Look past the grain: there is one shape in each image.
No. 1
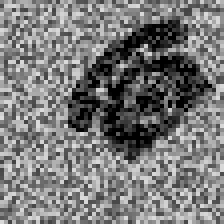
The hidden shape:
telephone
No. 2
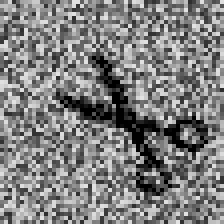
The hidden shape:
pair of scissors
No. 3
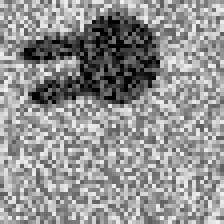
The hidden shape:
rabbit's head
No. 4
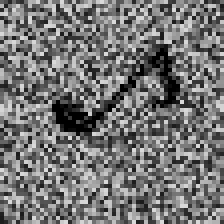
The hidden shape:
musical note
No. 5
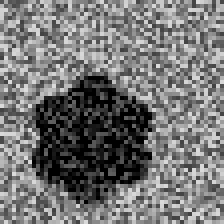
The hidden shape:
flower
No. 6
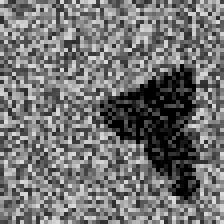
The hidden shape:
chess pawn
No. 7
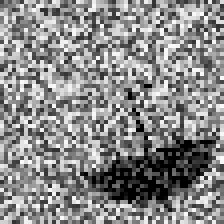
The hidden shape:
umbrella
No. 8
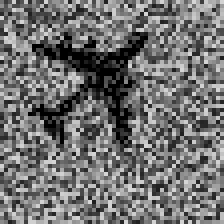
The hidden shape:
airplane
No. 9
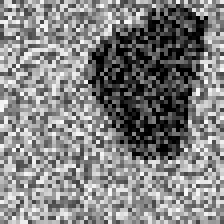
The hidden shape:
cloud
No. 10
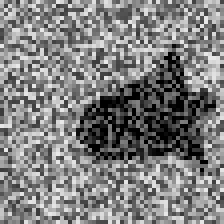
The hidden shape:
bell
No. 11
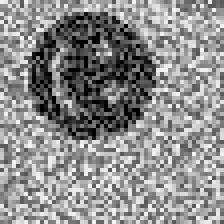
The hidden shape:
smiling face
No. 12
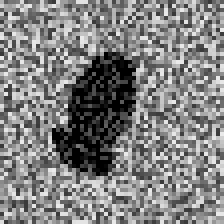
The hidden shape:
footprint
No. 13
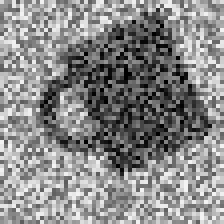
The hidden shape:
cup
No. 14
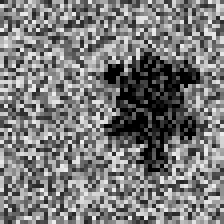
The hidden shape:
turtle
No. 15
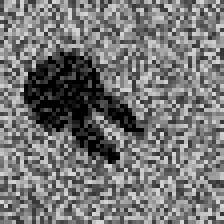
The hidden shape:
rabbit's head
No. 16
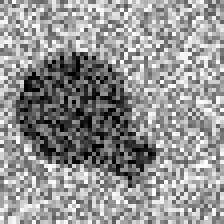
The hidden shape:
light bulb
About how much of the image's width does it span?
two thirds
